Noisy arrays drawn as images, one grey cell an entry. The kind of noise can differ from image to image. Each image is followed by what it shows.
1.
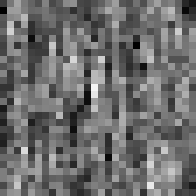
streaked along the columns
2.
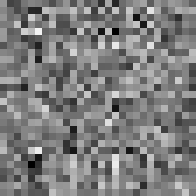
low rank plus noise
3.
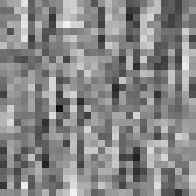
streaked along the columns
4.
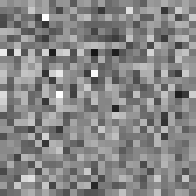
low rank plus noise
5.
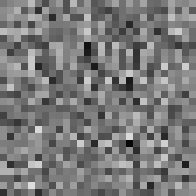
low rank plus noise
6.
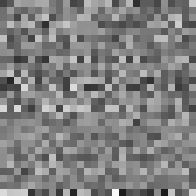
rows of uneven size
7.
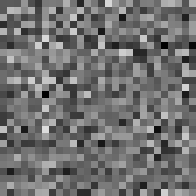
low rank plus noise
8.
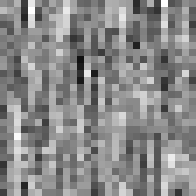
streaked along the columns
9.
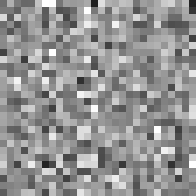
low rank plus noise
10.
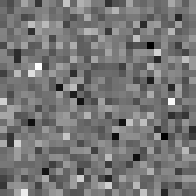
heavy tails
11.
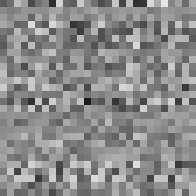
rows of uneven size
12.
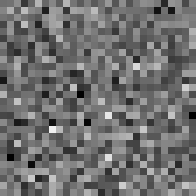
independent entries
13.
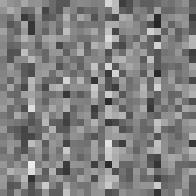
columns of uneven size
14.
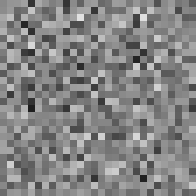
low rank plus noise
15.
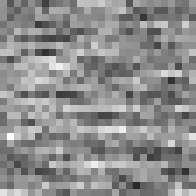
streaked along the rows
